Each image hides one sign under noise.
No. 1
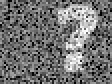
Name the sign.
question mark
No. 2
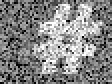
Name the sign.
hash sign
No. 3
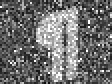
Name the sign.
pilcrow
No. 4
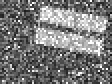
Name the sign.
equals sign
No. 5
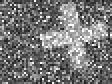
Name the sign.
plus sign
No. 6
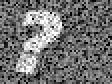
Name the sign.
question mark
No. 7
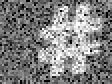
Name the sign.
hash sign
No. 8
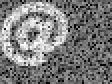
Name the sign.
at sign
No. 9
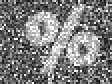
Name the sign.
percent sign
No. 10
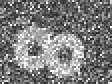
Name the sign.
infinity sign
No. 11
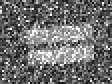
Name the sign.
equals sign
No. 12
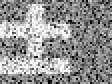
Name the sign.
plus-minus sign
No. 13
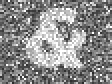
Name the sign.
ampersand
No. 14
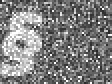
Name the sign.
section sign
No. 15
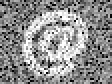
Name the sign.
at sign
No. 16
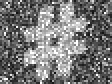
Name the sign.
hash sign
